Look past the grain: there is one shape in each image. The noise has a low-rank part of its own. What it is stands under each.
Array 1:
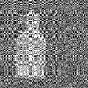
bottle
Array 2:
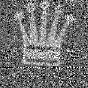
chess queen
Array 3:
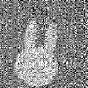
rabbit's head
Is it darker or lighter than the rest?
lighter
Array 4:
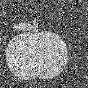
apple
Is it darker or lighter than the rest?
lighter
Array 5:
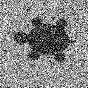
turtle
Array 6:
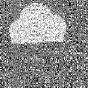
cloud
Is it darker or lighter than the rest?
lighter
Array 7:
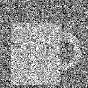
cup
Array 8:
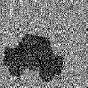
car
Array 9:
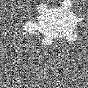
turtle
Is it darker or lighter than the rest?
lighter
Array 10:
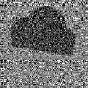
cloud
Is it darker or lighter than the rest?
darker
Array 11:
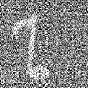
musical note
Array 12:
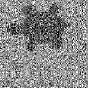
turtle
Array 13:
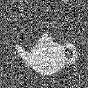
teapot
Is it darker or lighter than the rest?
lighter
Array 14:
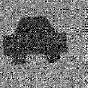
car
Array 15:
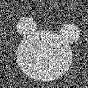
bear's head
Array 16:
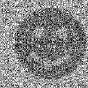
smiling face
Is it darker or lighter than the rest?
darker
